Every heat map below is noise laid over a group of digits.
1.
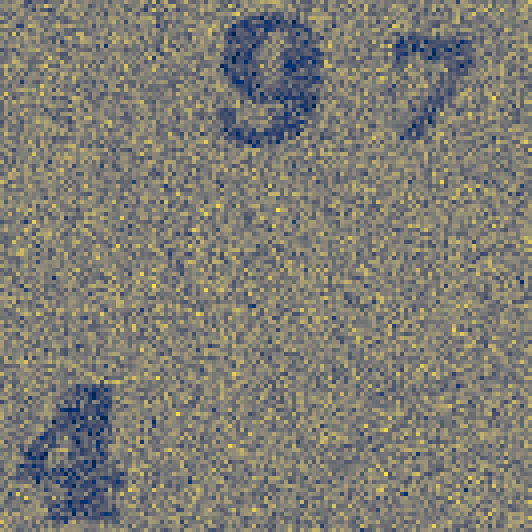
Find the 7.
top right
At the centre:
nothing
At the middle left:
nothing
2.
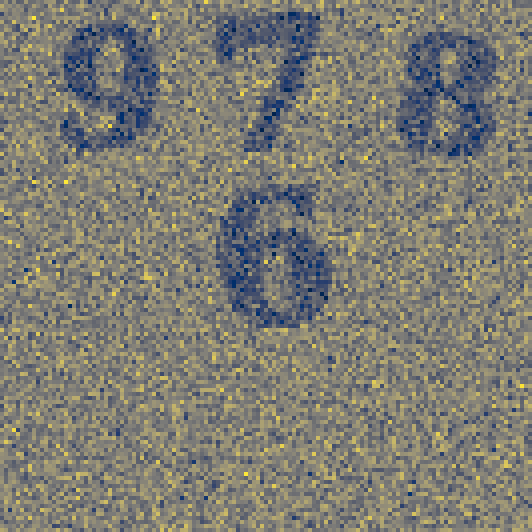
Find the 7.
top middle
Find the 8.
top right
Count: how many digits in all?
4
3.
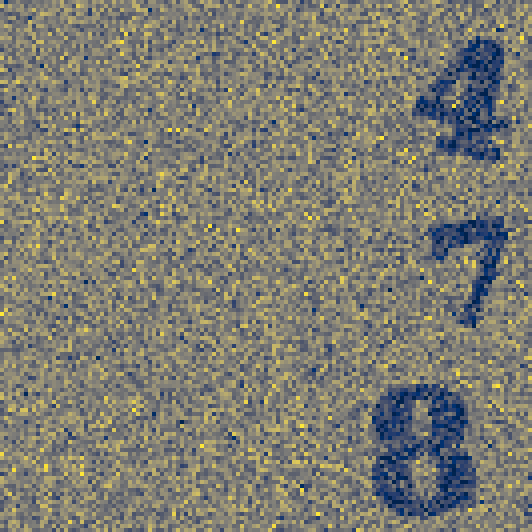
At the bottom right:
8
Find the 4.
top right
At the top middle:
nothing
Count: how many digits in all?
3
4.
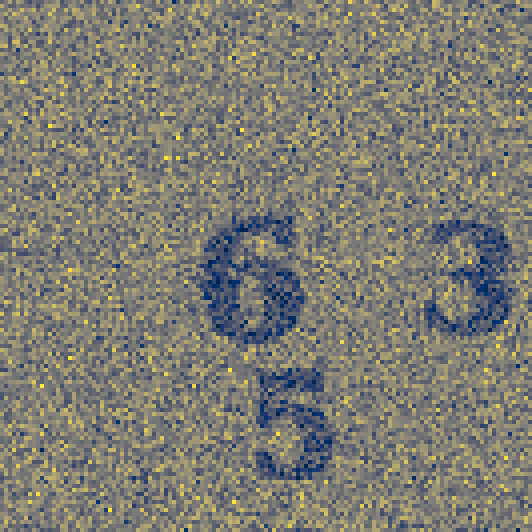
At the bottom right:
nothing
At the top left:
nothing
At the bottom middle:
5
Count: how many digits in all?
3
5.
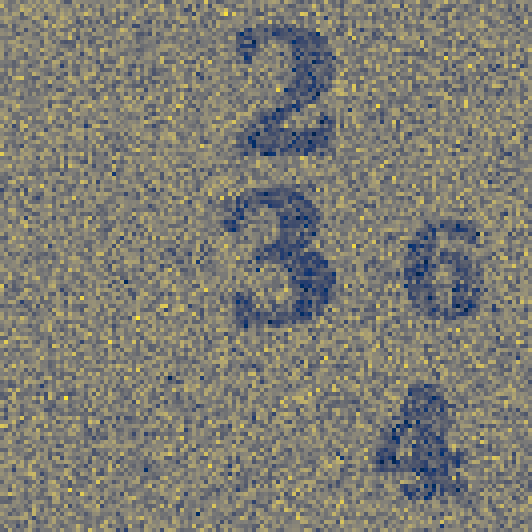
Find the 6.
middle right
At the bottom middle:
nothing
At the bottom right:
4
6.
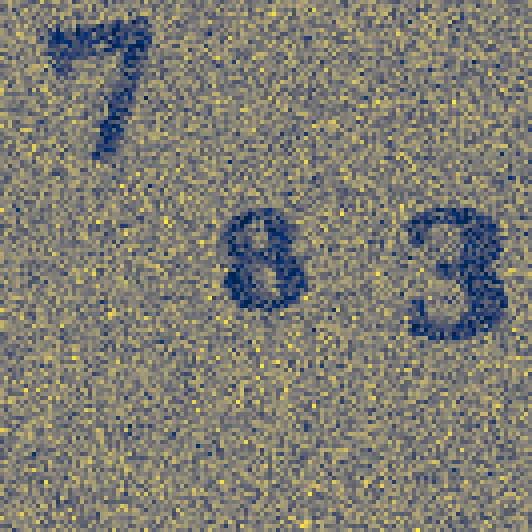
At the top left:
7
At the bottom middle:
nothing
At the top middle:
nothing
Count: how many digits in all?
3
